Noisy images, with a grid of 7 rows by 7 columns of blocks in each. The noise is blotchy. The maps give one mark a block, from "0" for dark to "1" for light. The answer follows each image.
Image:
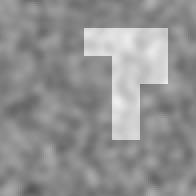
0 0 0 0 0 0 0
0 0 0 1 1 1 0
0 0 0 0 1 1 0
0 0 0 0 1 0 0
0 0 0 0 1 0 0
0 0 0 0 0 0 0
0 0 0 0 0 0 0
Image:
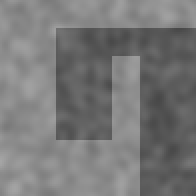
1 1 1 1 1 1 1
1 1 0 0 0 0 0
1 1 0 0 1 0 0
1 1 0 0 1 0 0
1 1 0 0 1 0 0
1 1 1 1 1 0 0
1 1 1 1 1 0 0
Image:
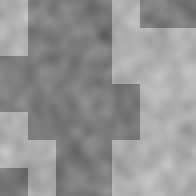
1 0 0 0 1 0 0
1 0 0 0 1 1 1
0 0 0 0 1 1 1
0 0 0 0 0 1 1
1 0 0 0 0 1 1
1 1 0 0 1 1 1
0 1 0 0 1 1 1
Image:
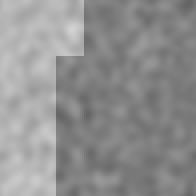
1 1 1 0 0 0 0
1 1 1 0 0 0 0
1 1 0 0 0 0 0
1 1 0 0 0 0 0
1 1 0 0 0 0 0
1 1 0 0 0 0 0
1 1 0 0 0 0 0
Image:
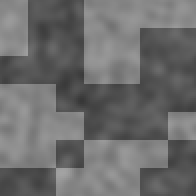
1 0 0 1 1 1 1
1 0 0 1 1 0 0
0 0 0 1 1 0 0
1 1 0 0 0 0 0
1 1 1 0 0 0 1
1 1 0 1 1 1 0
0 0 1 1 1 0 0
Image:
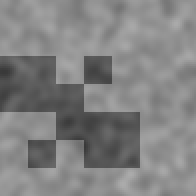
1 1 1 1 1 1 1
1 1 1 1 1 1 1
0 0 1 0 1 1 1
0 0 0 1 1 1 1
1 1 0 0 0 1 1
1 0 1 0 0 1 1
1 1 1 1 1 1 1
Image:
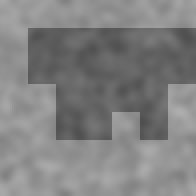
1 1 1 1 1 1 1
1 0 0 0 0 0 0
1 0 0 0 0 0 0
1 1 0 0 0 0 1
1 1 0 0 1 0 1
1 1 1 1 1 1 1
1 1 1 1 1 1 1
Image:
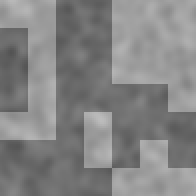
1 1 0 0 1 1 1
0 1 0 0 1 1 1
0 1 0 0 1 1 1
0 1 0 0 0 0 1
1 1 0 1 0 0 0
0 0 0 1 0 1 0
0 0 0 0 1 1 1
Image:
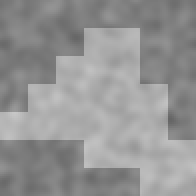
0 0 0 0 0 0 0
0 0 0 1 1 0 0
0 0 1 1 1 0 0
0 1 1 1 1 1 0
1 1 1 1 1 1 0
0 0 0 1 1 1 1
0 0 0 0 0 1 1
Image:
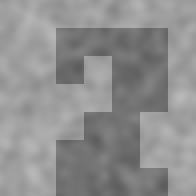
1 1 1 1 1 1 1
1 1 0 0 0 0 1
1 1 0 1 0 0 1
1 1 1 1 0 0 1
1 1 1 0 0 1 1
1 1 0 0 0 1 1
1 1 0 0 0 0 1
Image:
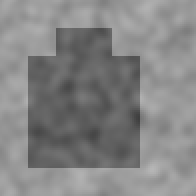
1 1 1 1 1 1 1
1 1 0 0 1 1 1
1 0 0 0 0 1 1
1 0 0 0 0 1 1
1 0 0 0 0 1 1
1 0 0 0 0 1 1
1 1 1 1 1 1 1
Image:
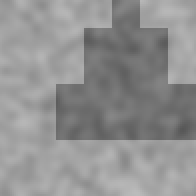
1 1 1 1 0 1 1
1 1 1 0 0 0 1
1 1 1 0 0 0 1
1 1 0 0 0 0 0
1 1 0 0 0 0 0
1 1 1 1 1 1 1
1 1 1 1 1 1 1
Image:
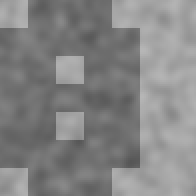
1 0 0 0 1 1 1
0 0 0 0 0 1 1
0 0 1 0 0 1 1
0 0 0 0 0 1 1
0 0 1 0 0 1 1
0 0 0 0 0 1 1
1 0 0 0 1 1 1
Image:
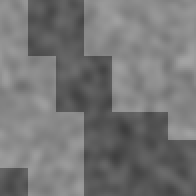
1 0 0 1 1 1 1
1 0 0 1 1 1 1
1 1 0 0 1 1 1
1 1 0 0 1 1 1
1 1 1 0 0 0 1
1 1 1 0 0 0 0
0 1 1 0 0 0 0
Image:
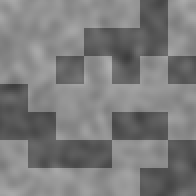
1 1 1 1 1 0 1
1 1 1 0 0 0 1
1 1 0 1 0 1 0
0 1 1 1 1 1 1
0 0 1 1 0 0 1
1 0 0 0 1 1 0
1 1 1 1 1 0 0
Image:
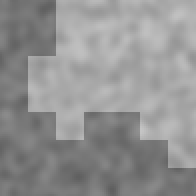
0 0 1 1 1 1 1
0 0 1 1 1 1 1
0 1 1 1 1 1 1
0 1 1 1 1 1 1
0 0 1 0 0 1 1
0 0 0 0 0 0 1
0 0 0 0 0 0 0
